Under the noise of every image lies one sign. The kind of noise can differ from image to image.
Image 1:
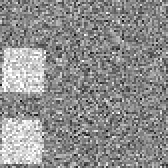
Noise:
low rank plus noise
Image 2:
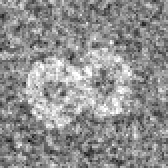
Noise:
blotchy
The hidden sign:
infinity sign
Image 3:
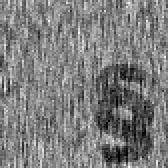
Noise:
streaked along the columns
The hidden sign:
section sign
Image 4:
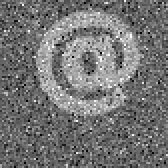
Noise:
heavy tails
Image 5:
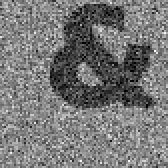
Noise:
independent entries
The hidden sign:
ampersand
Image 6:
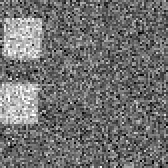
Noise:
independent entries
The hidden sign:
colon
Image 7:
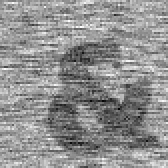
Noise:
streaked along the rows
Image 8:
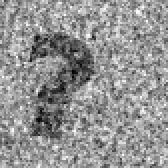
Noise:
blotchy
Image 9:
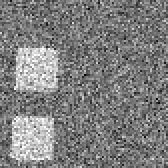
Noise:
independent entries
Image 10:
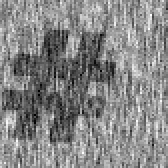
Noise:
streaked along the columns
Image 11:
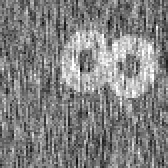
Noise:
streaked along the columns
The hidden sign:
infinity sign
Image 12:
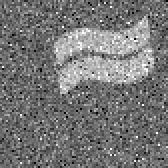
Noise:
heavy tails
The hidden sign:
approximately sign
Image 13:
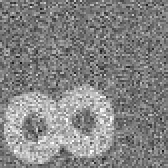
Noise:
low rank plus noise
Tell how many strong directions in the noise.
two
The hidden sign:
infinity sign
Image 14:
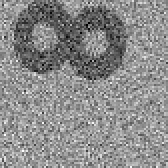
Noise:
low rank plus noise
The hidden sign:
infinity sign
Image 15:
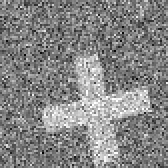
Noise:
independent entries
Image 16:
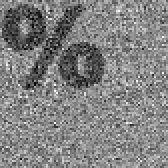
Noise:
low rank plus noise
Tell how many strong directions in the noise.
three or four
